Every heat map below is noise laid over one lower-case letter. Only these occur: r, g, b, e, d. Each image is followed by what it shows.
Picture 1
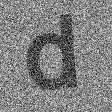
d
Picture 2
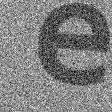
e
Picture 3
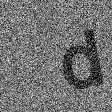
d
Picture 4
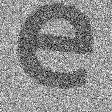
e
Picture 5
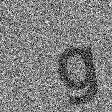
g
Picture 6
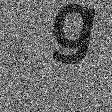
g
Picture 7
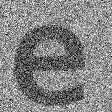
e
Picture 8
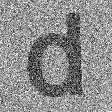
d
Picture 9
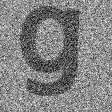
g
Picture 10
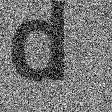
d
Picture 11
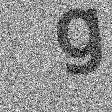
g
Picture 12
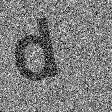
d
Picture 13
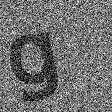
g
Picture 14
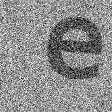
e
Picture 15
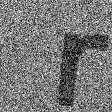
r
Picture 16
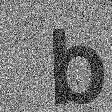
b
